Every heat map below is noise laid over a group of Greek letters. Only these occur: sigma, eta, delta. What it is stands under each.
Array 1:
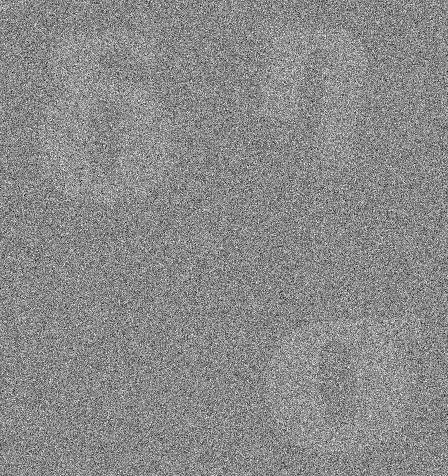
top left: delta; top right: eta; bottom right: sigma
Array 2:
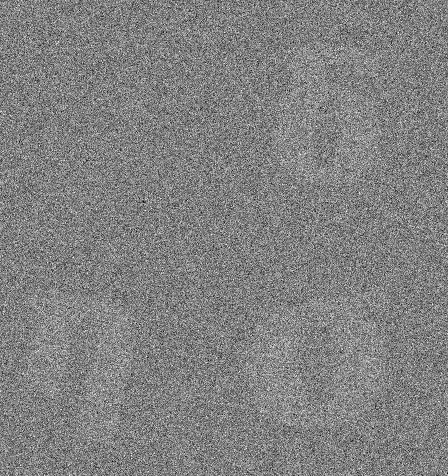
top right: delta; bottom left: eta; bottom right: sigma
